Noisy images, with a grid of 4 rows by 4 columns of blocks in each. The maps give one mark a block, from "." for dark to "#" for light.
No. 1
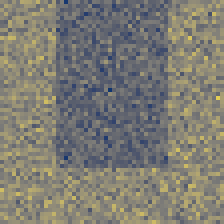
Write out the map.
# . . #
# . . #
# . . #
# # # #
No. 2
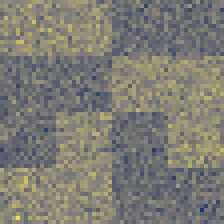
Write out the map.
# # . .
. . # #
. # . #
# # . .
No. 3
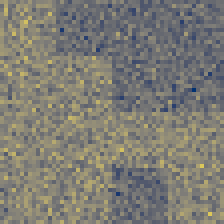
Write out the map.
# . . .
# # . .
# # # #
# # . #
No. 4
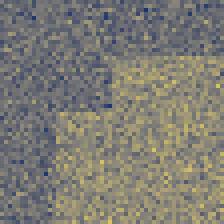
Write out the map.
. . . .
. . # #
. # # #
. # # #
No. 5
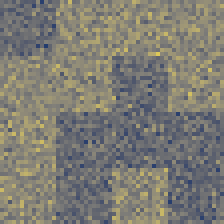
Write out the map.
. # # #
# # . #
# . . .
# . # .
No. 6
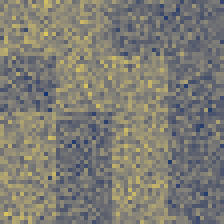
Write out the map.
# # . .
. # # .
# . # .
# . # .
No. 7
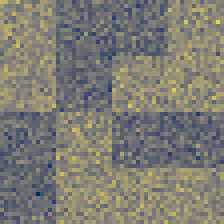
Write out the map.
# . . #
# . # #
. # . .
. # # #
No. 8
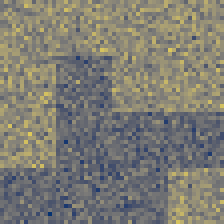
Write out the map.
# # # #
# . # #
# . . .
. . . #
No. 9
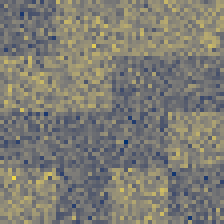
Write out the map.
. # # #
# # . .
. . . #
# . # .
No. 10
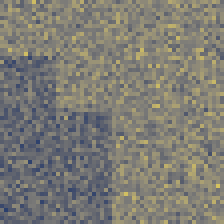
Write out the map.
# # # #
. # # #
. . # #
. . # #
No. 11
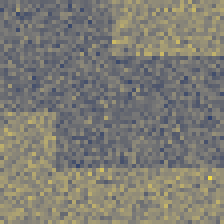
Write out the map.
. . # #
. . . .
# . . .
# # # #
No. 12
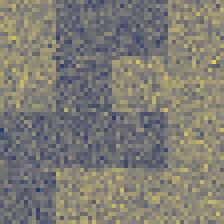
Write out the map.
# . . #
# . # #
. . . #
. # # #
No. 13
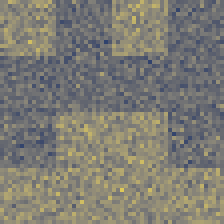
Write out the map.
# . # .
. . . .
. # # .
# # # #
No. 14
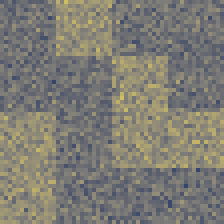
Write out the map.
. # . .
. . # .
# . # #
# . . .
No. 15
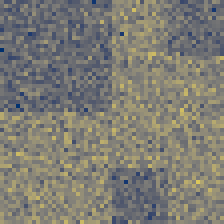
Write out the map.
. . # .
. . # #
# # # #
# # . #
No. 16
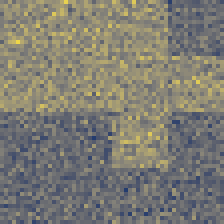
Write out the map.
# # # .
# # # #
. . # .
. . . .
